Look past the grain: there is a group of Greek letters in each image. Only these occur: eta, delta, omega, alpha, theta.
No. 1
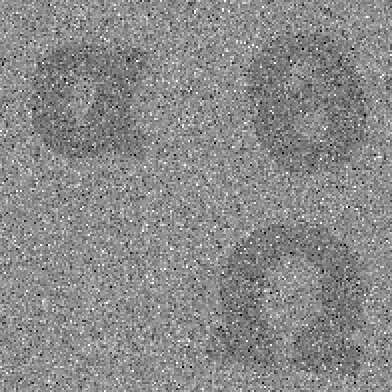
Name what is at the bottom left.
nothing
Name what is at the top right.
theta
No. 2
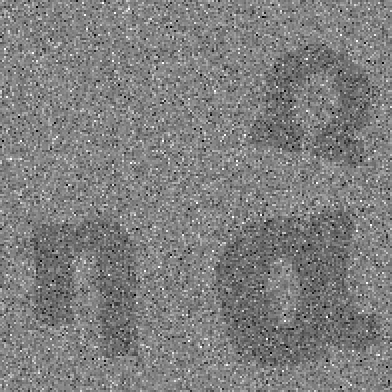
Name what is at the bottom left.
eta
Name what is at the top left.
nothing
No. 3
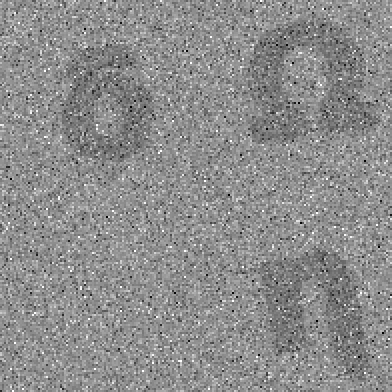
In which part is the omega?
top right
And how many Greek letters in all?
3
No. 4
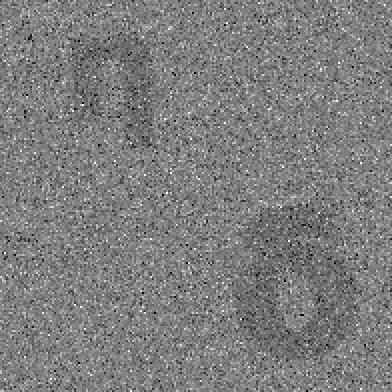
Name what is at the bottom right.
delta
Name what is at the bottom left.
nothing
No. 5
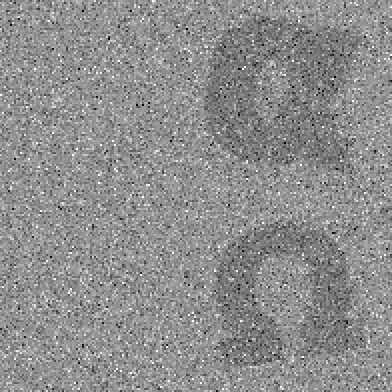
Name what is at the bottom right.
omega
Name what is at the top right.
alpha
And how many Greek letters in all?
2
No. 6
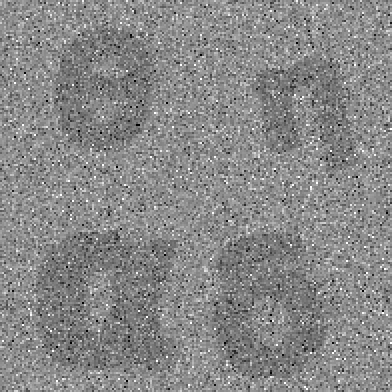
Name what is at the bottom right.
delta
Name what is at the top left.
theta
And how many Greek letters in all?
4
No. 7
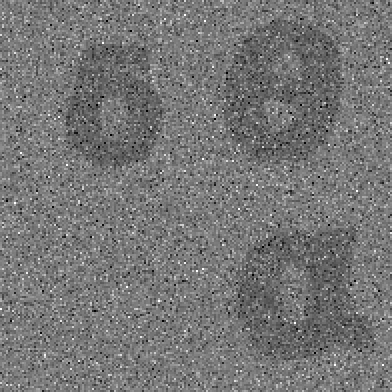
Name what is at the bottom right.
alpha
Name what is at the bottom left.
nothing
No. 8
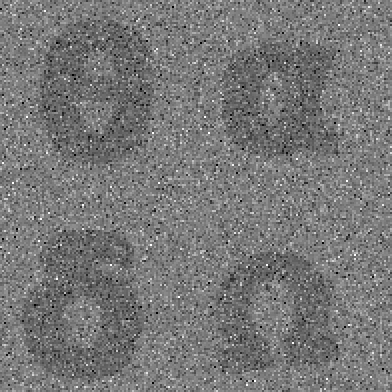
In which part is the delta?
bottom left
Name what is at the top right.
alpha
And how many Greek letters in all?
4
